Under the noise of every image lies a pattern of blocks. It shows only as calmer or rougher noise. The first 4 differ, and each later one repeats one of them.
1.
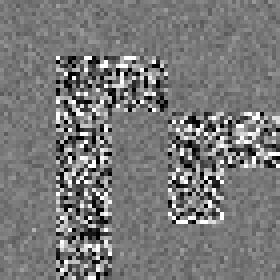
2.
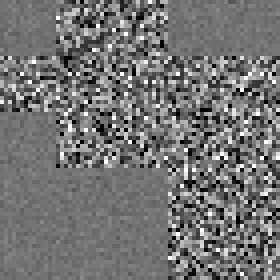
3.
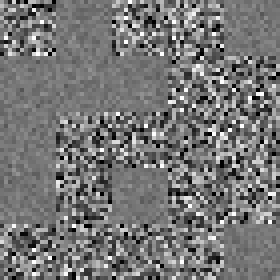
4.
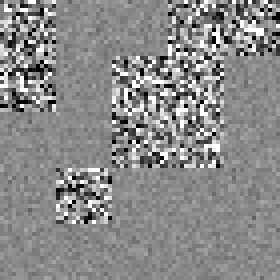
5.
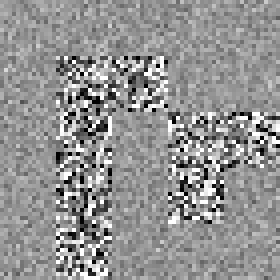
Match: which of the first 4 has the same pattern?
1
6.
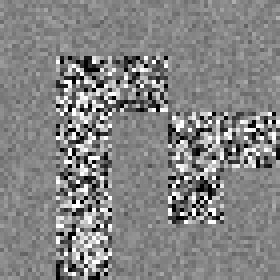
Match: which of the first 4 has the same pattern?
1
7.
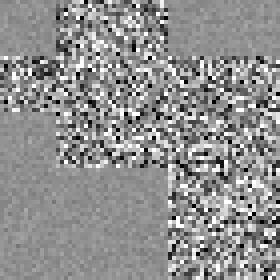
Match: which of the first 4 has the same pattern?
2
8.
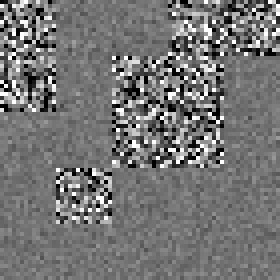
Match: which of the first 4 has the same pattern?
4
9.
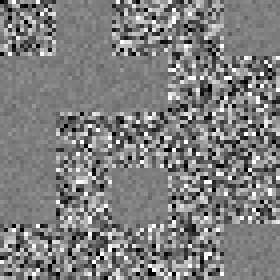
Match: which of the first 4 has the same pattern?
3
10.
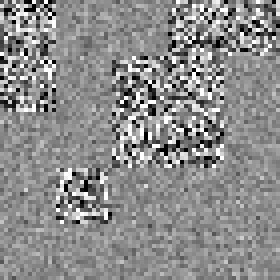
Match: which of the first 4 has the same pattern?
4
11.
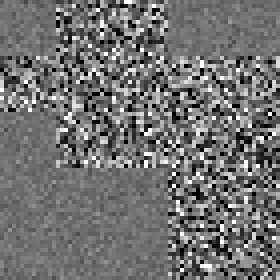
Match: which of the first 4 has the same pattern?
2
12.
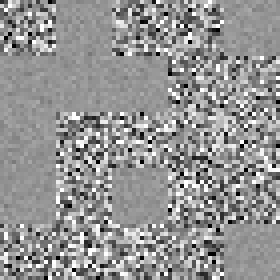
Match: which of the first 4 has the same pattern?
3
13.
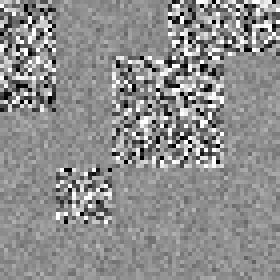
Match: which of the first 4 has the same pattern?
4
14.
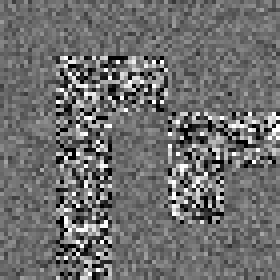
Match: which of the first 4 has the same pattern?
1
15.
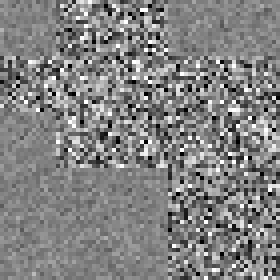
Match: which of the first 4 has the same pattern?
2
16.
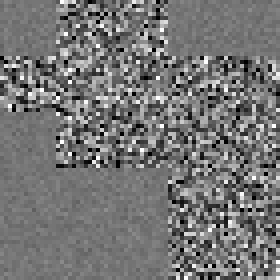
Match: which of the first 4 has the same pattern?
2
